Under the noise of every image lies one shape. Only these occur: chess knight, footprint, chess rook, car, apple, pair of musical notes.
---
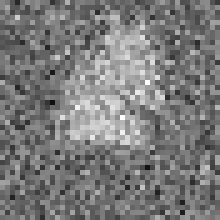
chess knight
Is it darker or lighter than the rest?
lighter
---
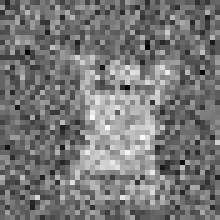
chess rook
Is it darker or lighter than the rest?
lighter
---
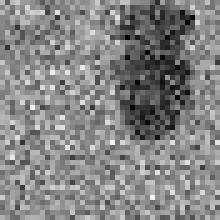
footprint
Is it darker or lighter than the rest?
darker
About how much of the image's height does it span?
two thirds
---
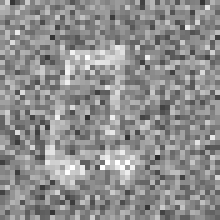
pair of musical notes
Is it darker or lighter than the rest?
lighter
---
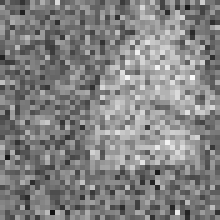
chess knight
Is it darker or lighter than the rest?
lighter
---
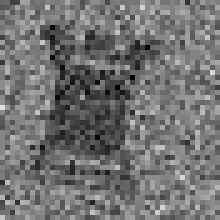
chess rook
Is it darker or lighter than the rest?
darker
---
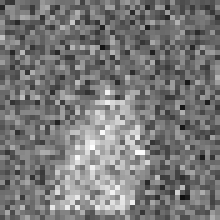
chess knight
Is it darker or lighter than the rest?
lighter
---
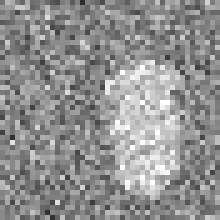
footprint
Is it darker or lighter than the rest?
lighter
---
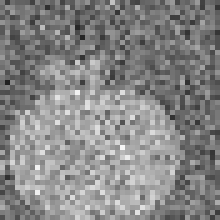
apple
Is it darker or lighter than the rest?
lighter
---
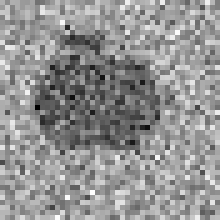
apple
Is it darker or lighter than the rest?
darker
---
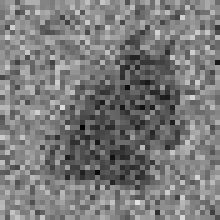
chess knight
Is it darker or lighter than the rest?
darker
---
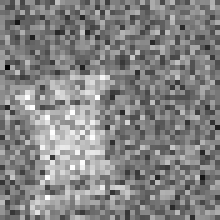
chess rook
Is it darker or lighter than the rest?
lighter
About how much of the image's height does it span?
two thirds
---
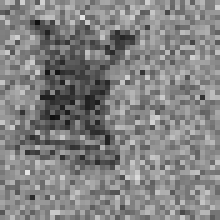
chess rook
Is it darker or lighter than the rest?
darker
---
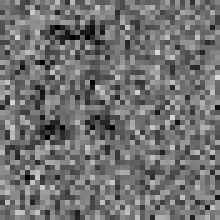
pair of musical notes
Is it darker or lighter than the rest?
darker
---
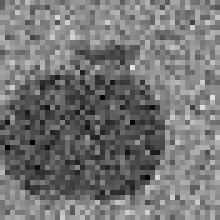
apple
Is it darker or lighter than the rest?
darker
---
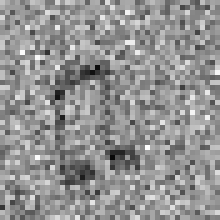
pair of musical notes
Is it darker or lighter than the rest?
darker
